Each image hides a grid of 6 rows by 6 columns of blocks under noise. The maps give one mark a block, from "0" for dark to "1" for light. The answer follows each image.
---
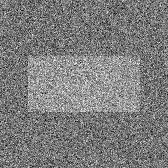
0 0 0 0 0 0
0 0 0 0 0 0
0 1 1 1 1 0
0 1 1 1 1 0
0 0 0 0 0 0
0 0 0 0 0 0
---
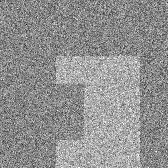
0 0 0 0 0 0
0 0 0 0 0 0
0 0 1 1 1 0
0 0 0 1 1 0
0 0 0 1 1 0
0 0 1 1 1 0
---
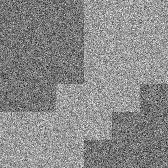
0 0 0 1 1 1
0 0 0 1 1 1
0 0 0 1 1 1
0 0 1 1 1 0
1 1 1 1 0 0
1 1 1 0 0 0
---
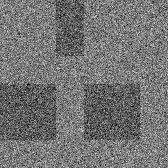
1 1 0 1 1 1
1 1 0 1 1 1
1 1 1 1 1 1
0 0 1 0 0 1
0 0 1 0 0 1
1 1 1 1 1 1
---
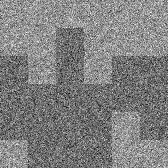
1 1 1 1 1 1
1 1 0 1 1 1
0 1 0 1 0 0
0 0 0 0 0 0
0 0 0 0 1 0
1 0 0 0 1 1
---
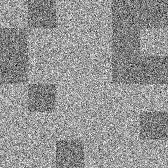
1 0 1 1 0 0
0 1 1 1 0 1
0 1 1 1 0 0
1 0 1 1 1 1
1 1 1 1 1 0
1 1 0 1 1 1
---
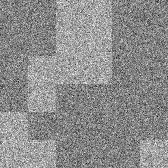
0 0 1 1 0 0
0 0 1 1 0 0
0 1 1 1 0 0
0 1 0 0 0 0
1 0 0 0 0 0
1 1 0 0 0 1
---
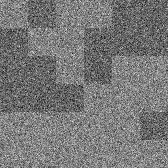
1 0 1 1 0 0
0 1 1 0 0 0
0 0 1 0 1 1
0 0 0 1 1 1
1 1 1 1 1 0
1 1 1 1 1 1
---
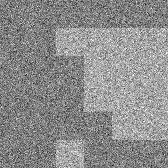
0 0 0 0 0 0
0 0 1 1 1 1
0 0 0 1 1 1
0 0 0 1 1 1
0 0 0 0 1 1
0 0 1 0 0 0
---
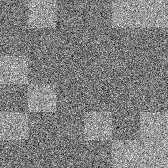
0 1 0 0 1 1
0 0 0 0 0 0
1 0 0 0 0 0
0 1 0 0 0 0
1 0 0 1 0 1
0 0 0 0 1 1
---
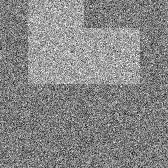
0 1 1 0 0 0
0 1 1 1 1 0
0 1 1 1 1 0
0 0 0 0 0 0
0 0 0 0 0 0
0 0 0 0 0 0
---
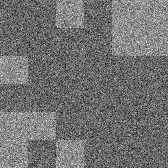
0 0 1 0 1 1
0 0 0 0 1 1
1 0 0 0 0 0
0 0 0 0 0 0
1 1 0 0 0 0
1 0 1 0 0 0
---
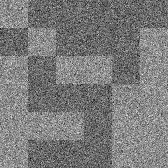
1 0 0 0 0 0
0 1 0 0 0 1
1 0 1 1 0 1
1 0 0 0 1 1
1 1 1 0 1 1
1 0 0 0 1 1
